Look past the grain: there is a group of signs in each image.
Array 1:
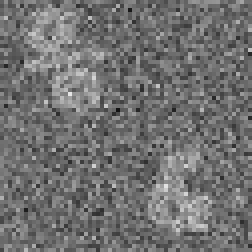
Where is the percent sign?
top left
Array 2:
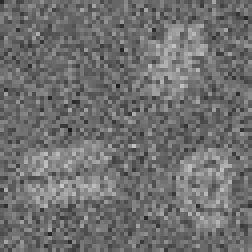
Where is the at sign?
bottom right
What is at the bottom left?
equals sign
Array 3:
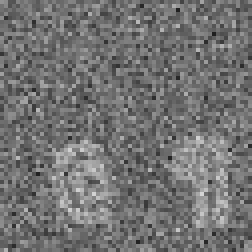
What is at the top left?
nothing
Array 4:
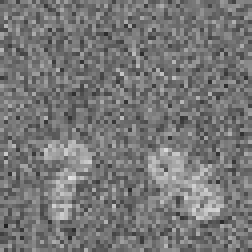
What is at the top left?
nothing
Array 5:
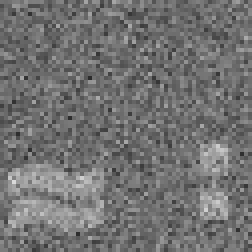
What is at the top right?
nothing
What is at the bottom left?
approximately sign
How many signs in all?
2
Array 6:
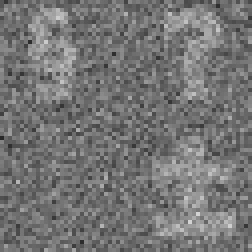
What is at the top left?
section sign
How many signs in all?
3
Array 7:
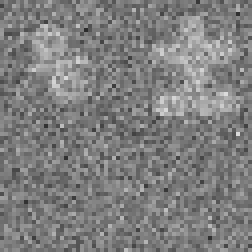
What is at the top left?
percent sign
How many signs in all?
2
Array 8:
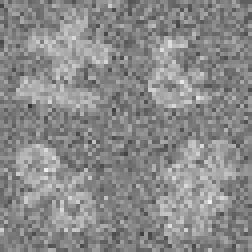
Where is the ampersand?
top right
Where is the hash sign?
bottom right
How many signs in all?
4
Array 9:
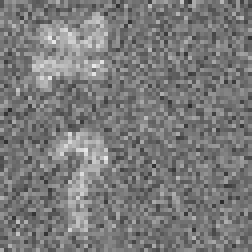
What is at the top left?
not-equal sign
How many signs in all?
2
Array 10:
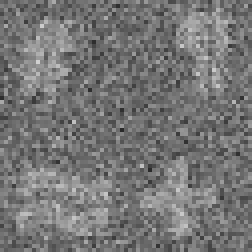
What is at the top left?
hash sign
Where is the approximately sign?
bottom left
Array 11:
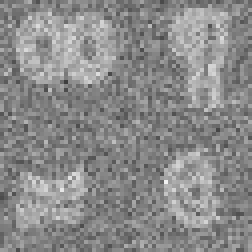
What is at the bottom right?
at sign
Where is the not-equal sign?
bottom left
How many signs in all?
4
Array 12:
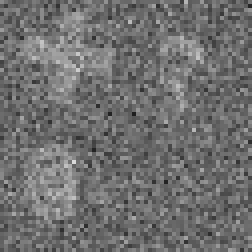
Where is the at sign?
bottom left
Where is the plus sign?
top left
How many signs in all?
3
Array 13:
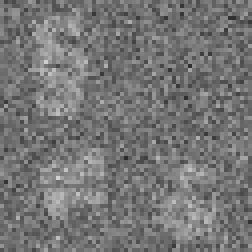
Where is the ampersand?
bottom right
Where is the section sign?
top left
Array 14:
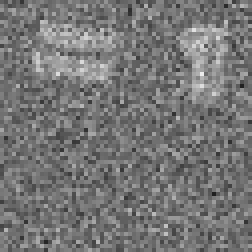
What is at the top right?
pilcrow
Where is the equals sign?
top left
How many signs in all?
2
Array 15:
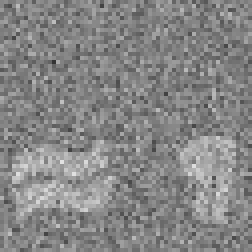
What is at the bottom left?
approximately sign
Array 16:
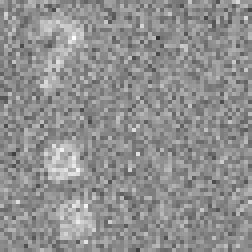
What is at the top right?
nothing
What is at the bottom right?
nothing
